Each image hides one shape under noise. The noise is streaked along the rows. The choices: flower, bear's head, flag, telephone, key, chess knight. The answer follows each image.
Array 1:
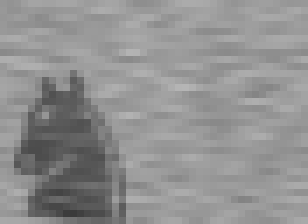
chess knight
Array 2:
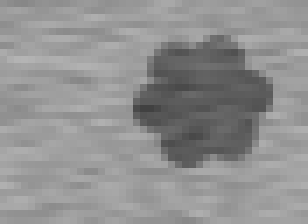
flower
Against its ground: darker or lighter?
darker
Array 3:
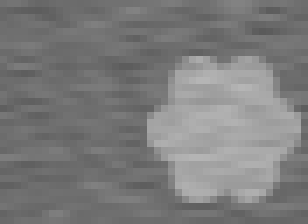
flower
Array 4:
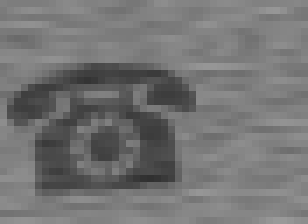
telephone
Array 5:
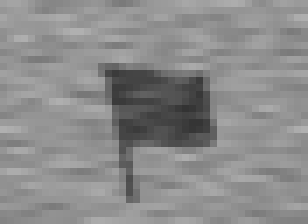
flag
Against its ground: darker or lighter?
darker
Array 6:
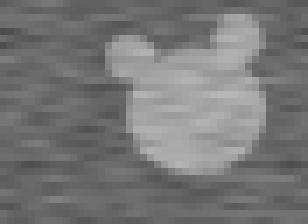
bear's head
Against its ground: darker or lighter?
lighter
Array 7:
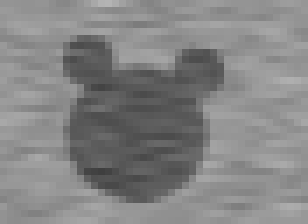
bear's head
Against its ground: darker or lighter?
darker
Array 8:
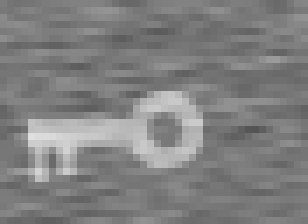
key
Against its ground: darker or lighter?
lighter
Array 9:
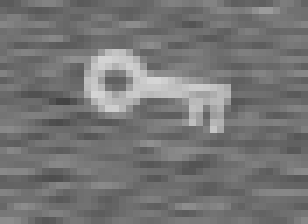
key
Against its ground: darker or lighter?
lighter
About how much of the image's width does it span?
half
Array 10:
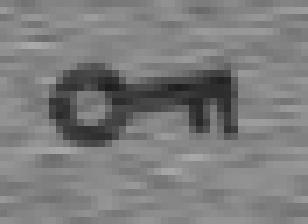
key
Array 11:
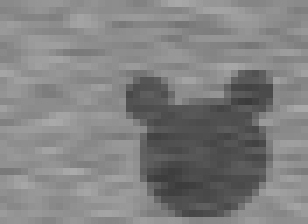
bear's head
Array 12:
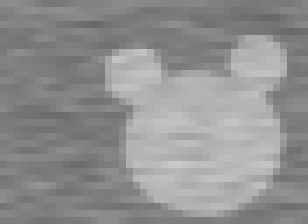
bear's head
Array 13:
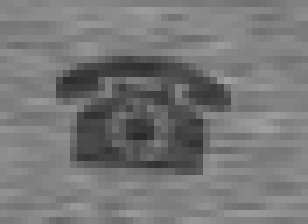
telephone
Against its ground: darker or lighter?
darker
